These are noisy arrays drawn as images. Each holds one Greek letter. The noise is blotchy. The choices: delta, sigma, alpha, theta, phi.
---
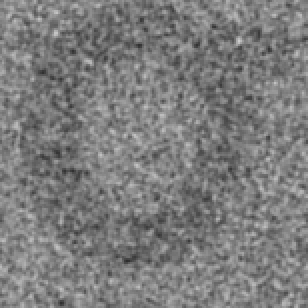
sigma
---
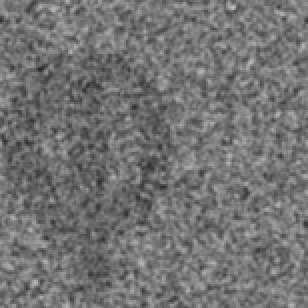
phi
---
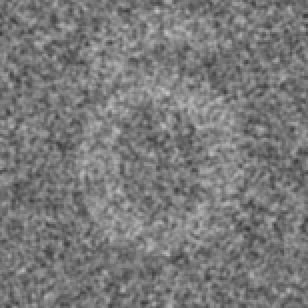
delta
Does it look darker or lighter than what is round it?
lighter
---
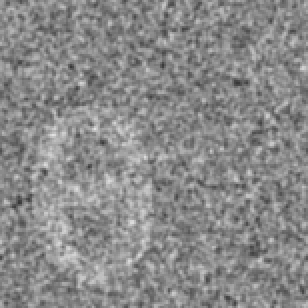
theta
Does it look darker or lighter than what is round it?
lighter
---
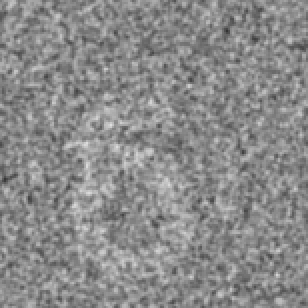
delta
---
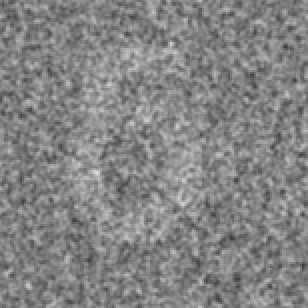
delta
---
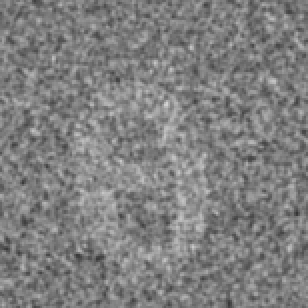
theta
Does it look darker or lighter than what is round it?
lighter
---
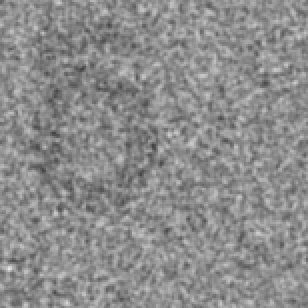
delta
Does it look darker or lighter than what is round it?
darker
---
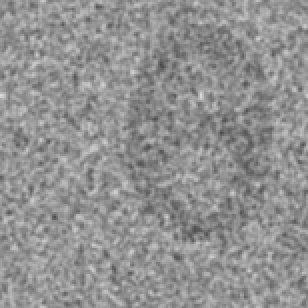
theta
